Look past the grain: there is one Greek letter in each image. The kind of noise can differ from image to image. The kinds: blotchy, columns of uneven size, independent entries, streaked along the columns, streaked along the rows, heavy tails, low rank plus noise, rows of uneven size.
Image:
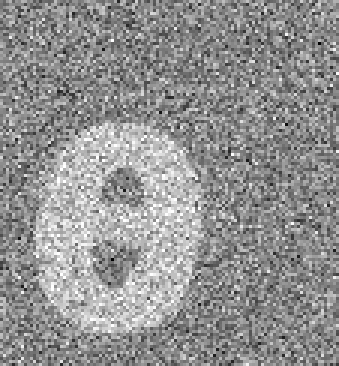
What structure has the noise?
independent entries
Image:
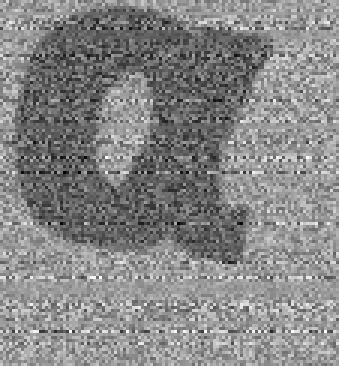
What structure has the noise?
rows of uneven size
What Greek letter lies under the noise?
alpha
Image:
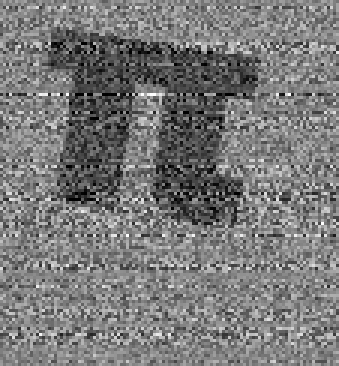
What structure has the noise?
rows of uneven size
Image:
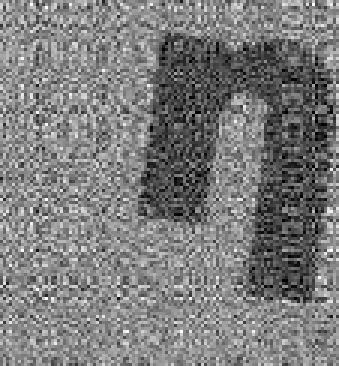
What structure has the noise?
low rank plus noise
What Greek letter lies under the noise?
eta
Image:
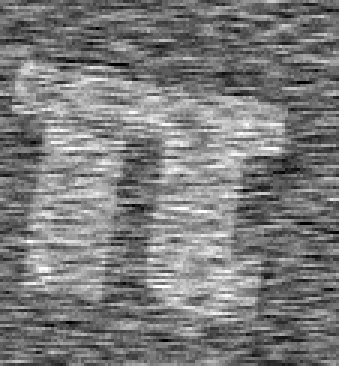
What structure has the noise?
streaked along the rows
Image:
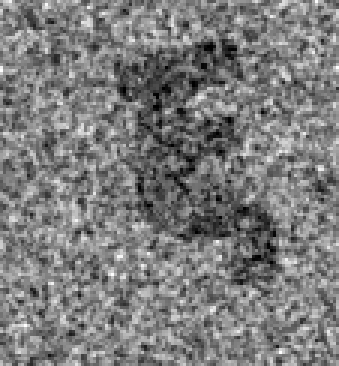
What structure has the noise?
blotchy
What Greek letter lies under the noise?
xi
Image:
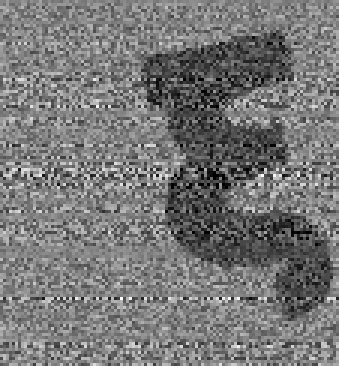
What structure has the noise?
rows of uneven size
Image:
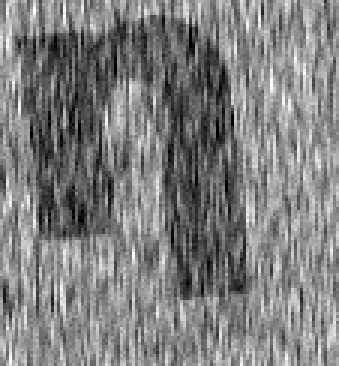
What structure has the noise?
streaked along the columns
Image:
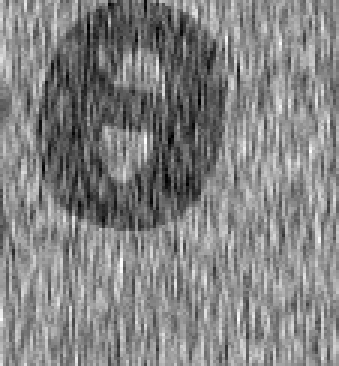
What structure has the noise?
streaked along the columns
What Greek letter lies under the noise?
theta
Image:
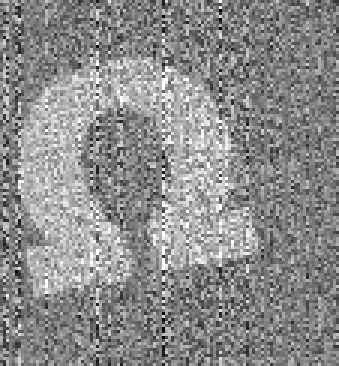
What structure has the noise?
columns of uneven size
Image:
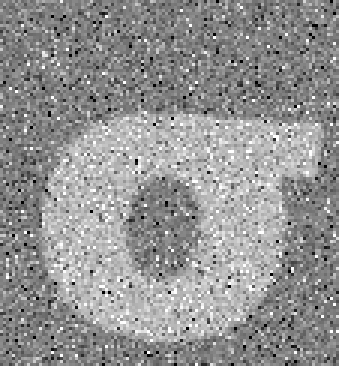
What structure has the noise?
heavy tails
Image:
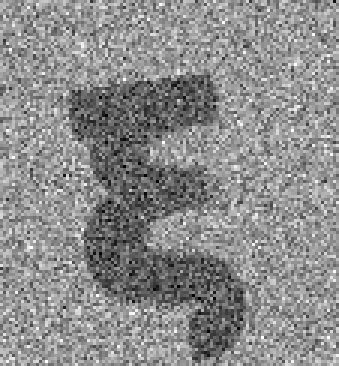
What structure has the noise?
independent entries
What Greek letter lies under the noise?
xi
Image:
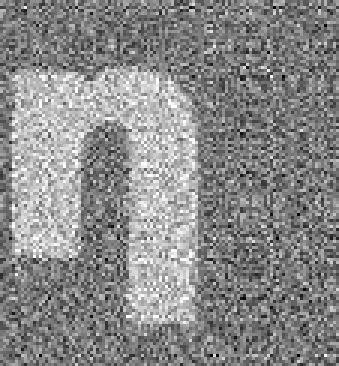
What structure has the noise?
low rank plus noise
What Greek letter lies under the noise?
eta
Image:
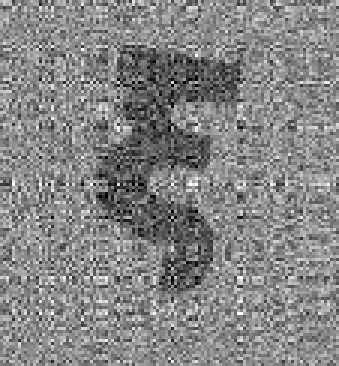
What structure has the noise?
low rank plus noise
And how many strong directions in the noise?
two
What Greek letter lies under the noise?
xi
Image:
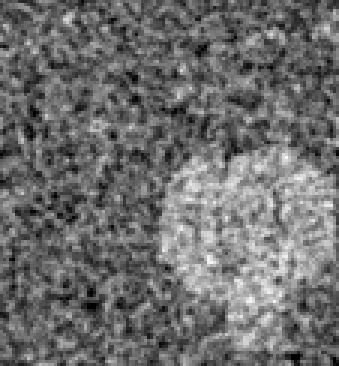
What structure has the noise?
blotchy
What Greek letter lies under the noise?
phi
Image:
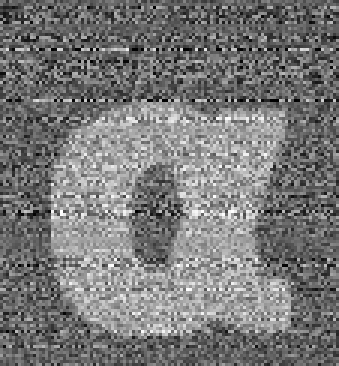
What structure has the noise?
rows of uneven size
